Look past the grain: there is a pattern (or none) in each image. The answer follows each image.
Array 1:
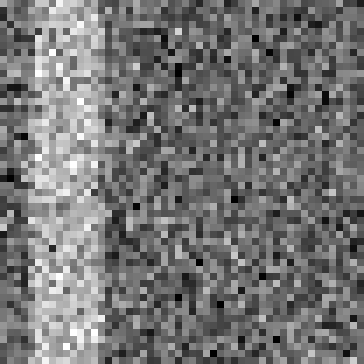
one vertical stripe
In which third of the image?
left
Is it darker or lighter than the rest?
lighter
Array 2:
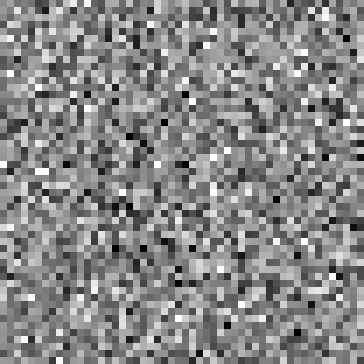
only noise
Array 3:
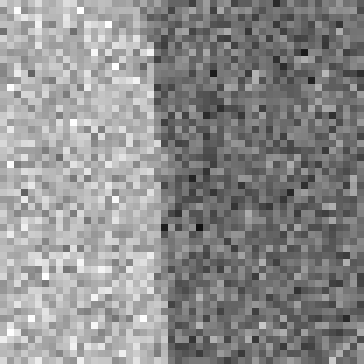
a sharp edge
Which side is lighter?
left
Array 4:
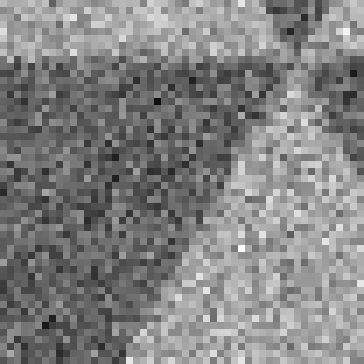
spokes from one point
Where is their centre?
top right
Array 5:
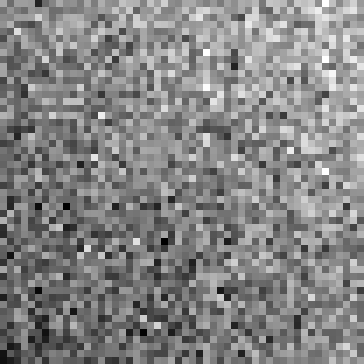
a smooth slope
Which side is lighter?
top right
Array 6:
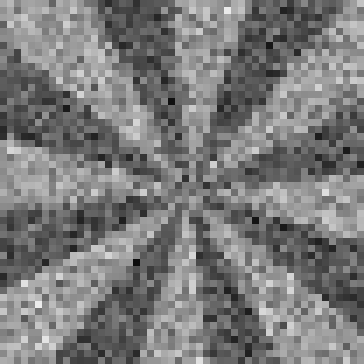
spokes from one point
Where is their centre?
centre
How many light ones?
8
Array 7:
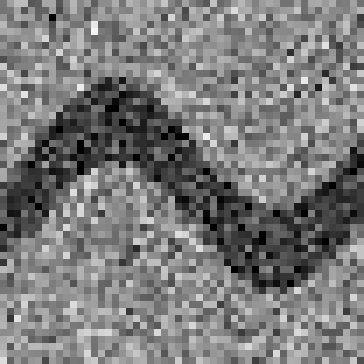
a wavy band
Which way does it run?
left to right
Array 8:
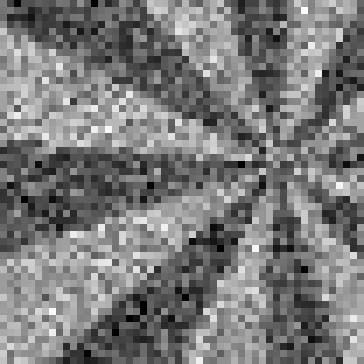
spokes from one point
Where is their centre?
middle right
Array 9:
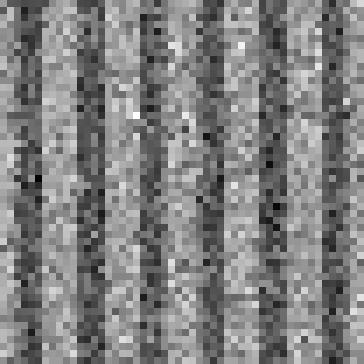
vertical stripes
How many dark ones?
6
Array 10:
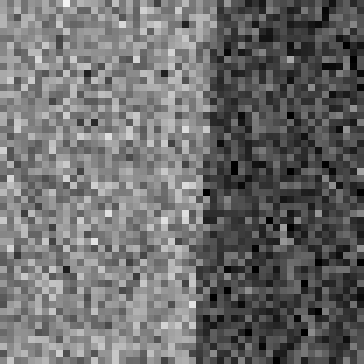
a sharp edge
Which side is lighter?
left
